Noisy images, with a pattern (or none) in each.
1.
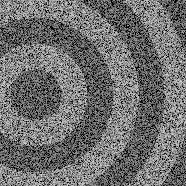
rings round one point
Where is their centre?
middle left
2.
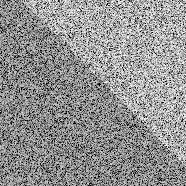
a sharp edge
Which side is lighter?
top right
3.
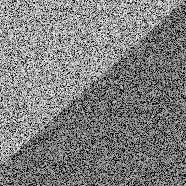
a sharp edge
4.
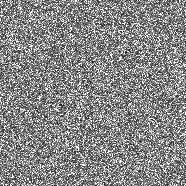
only noise
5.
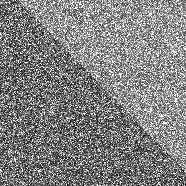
a sharp edge
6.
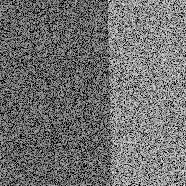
a sharp edge
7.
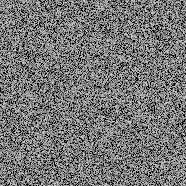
only noise
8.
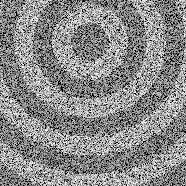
rings round one point
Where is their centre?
top middle
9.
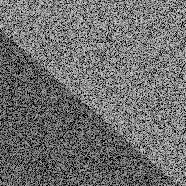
a sharp edge
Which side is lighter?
top right
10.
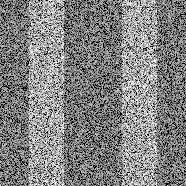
vertical stripes
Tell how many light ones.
2
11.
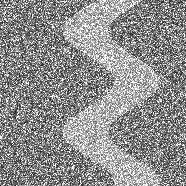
a wavy band
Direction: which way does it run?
top to bottom
